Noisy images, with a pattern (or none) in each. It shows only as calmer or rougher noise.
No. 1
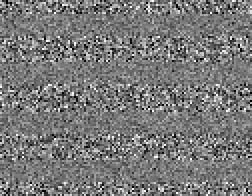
horizontal stripes
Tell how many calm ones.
4
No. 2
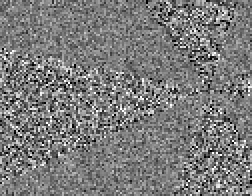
spokes from one point
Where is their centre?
middle right
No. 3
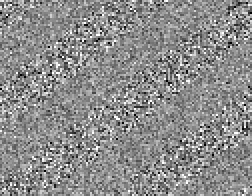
diagonal stripes
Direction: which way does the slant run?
bottom left to top right
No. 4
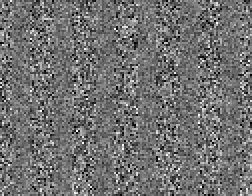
vertical stripes
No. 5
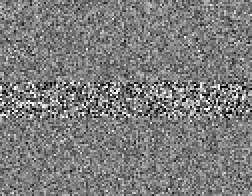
one horizontal stripe
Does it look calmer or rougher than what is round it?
rougher
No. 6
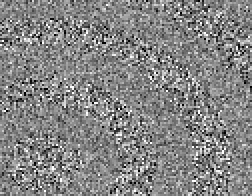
rings round one point
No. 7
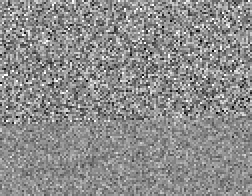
a sharp edge
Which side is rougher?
top
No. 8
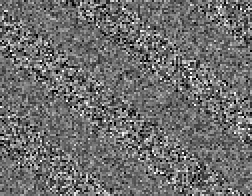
diagonal stripes
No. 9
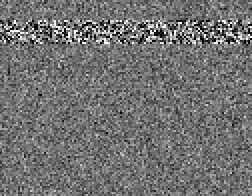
one horizontal stripe
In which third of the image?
top
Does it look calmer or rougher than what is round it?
rougher
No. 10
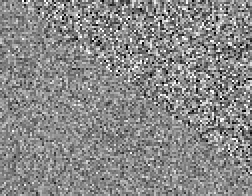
a sharp edge
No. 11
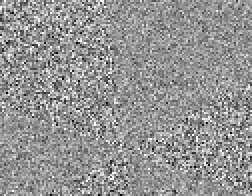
spokes from one point
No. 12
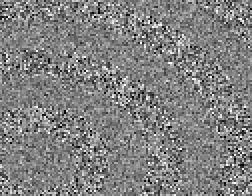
rings round one point
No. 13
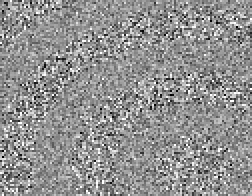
rings round one point
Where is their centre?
bottom right
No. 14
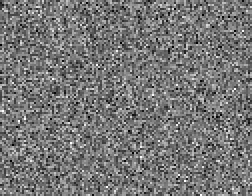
only noise
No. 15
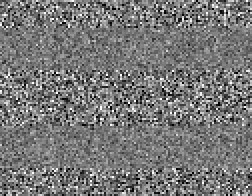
horizontal stripes
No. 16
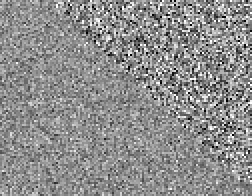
a sharp edge
